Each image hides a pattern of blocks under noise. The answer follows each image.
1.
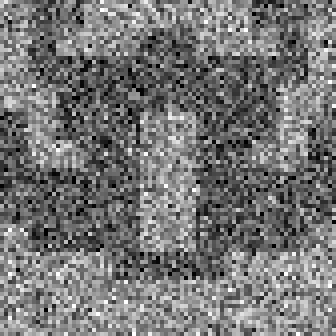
left and right mirror each other
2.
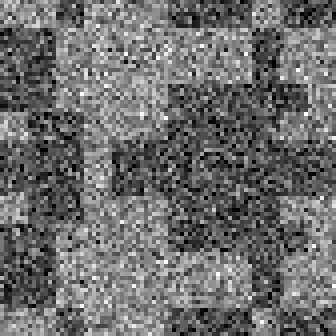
top and bottom mirror each other
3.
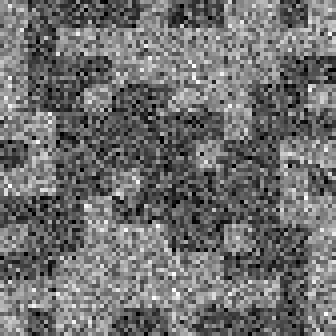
the same after a half turn
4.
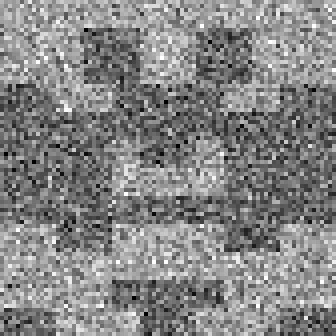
left and right mirror each other
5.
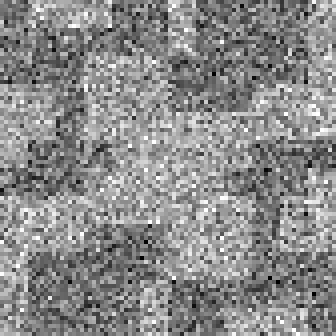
the same after a half turn
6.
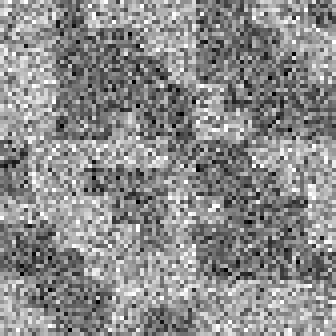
mirrored about the diagonal from the bottom left
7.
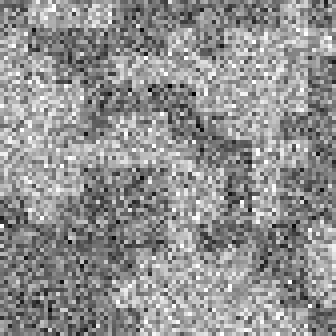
mirrored about the diagonal from the bottom left
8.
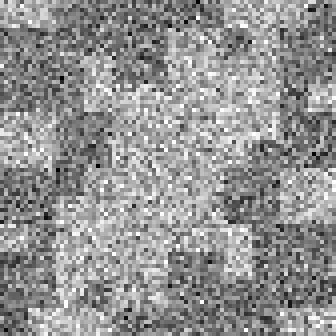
the same after a half turn
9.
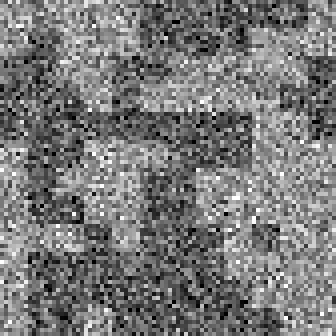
no symmetry
